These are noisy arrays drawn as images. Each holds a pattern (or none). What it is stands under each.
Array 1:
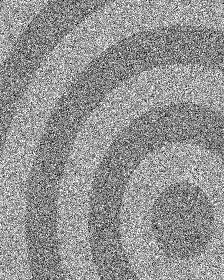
rings round one point
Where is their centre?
bottom right
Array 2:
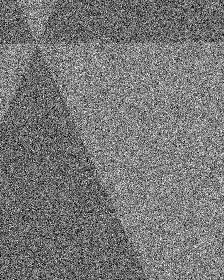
spokes from one point
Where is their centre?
top left
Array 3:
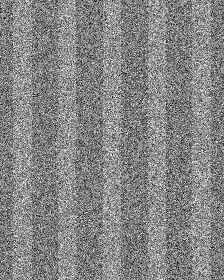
vertical stripes
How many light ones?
5
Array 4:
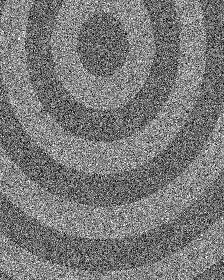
rings round one point
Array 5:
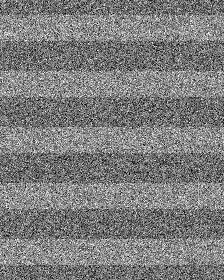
horizontal stripes
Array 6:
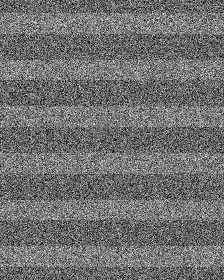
horizontal stripes
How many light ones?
6
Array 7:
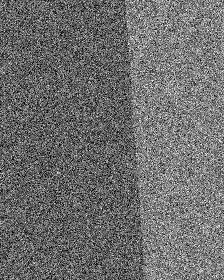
a sharp edge
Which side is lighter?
right
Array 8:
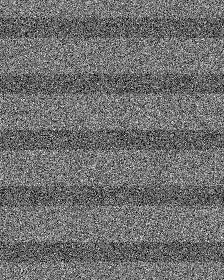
horizontal stripes
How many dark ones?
5
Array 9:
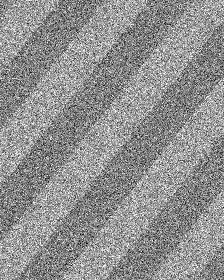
diagonal stripes
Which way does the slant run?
bottom left to top right
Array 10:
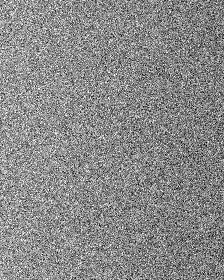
a smooth slope
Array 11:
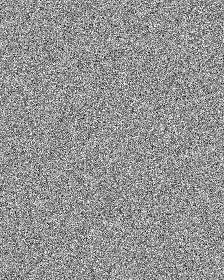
only noise
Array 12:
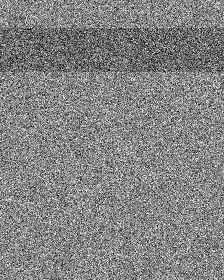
one horizontal stripe
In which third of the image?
top
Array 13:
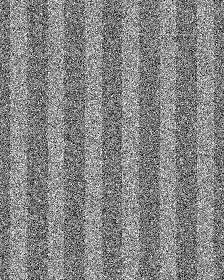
vertical stripes
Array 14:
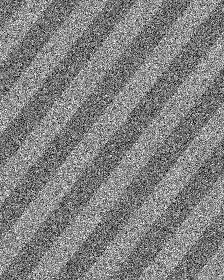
diagonal stripes
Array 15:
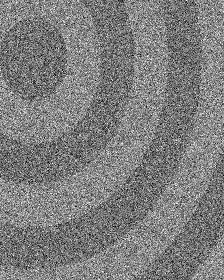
rings round one point
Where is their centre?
top left
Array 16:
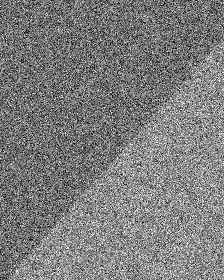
a sharp edge
